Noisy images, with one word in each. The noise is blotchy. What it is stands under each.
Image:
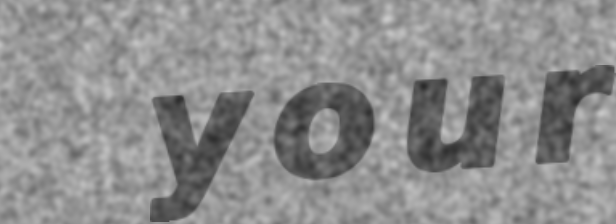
your
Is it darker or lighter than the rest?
darker
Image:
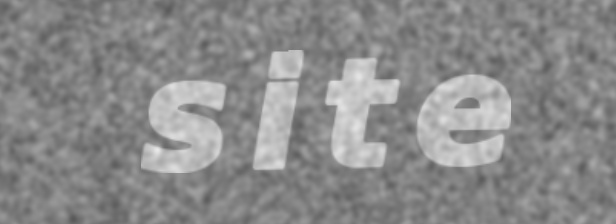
site
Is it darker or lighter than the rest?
lighter
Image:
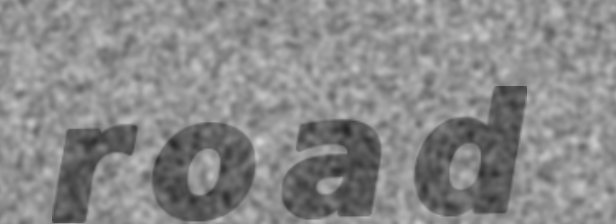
road
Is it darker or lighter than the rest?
darker
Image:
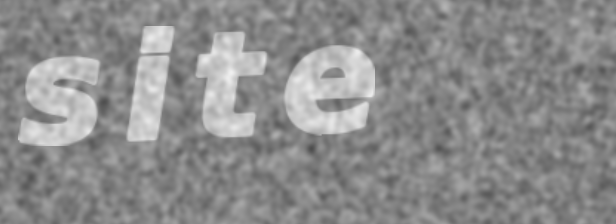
site
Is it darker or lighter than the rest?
lighter
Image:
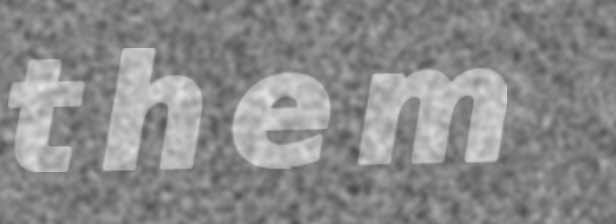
them
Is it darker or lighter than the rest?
lighter
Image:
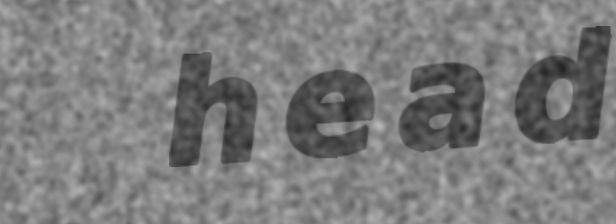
head
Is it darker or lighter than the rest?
darker
